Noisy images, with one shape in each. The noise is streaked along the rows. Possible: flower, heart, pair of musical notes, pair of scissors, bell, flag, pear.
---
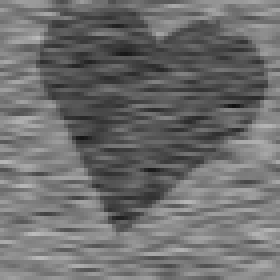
heart
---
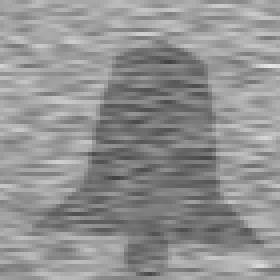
bell
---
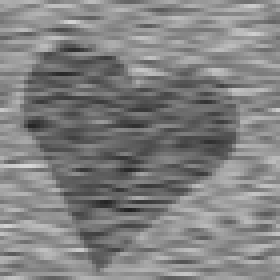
heart
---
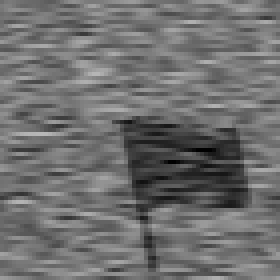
flag
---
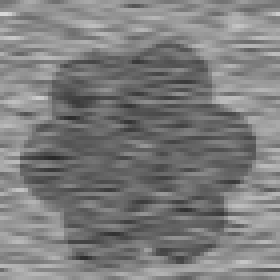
flower
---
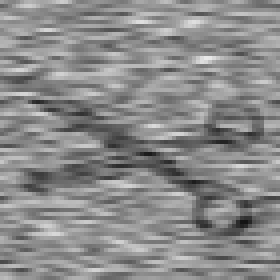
pair of scissors
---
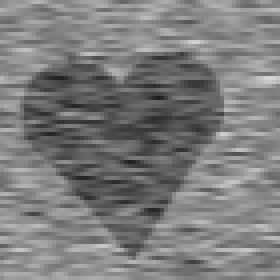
heart
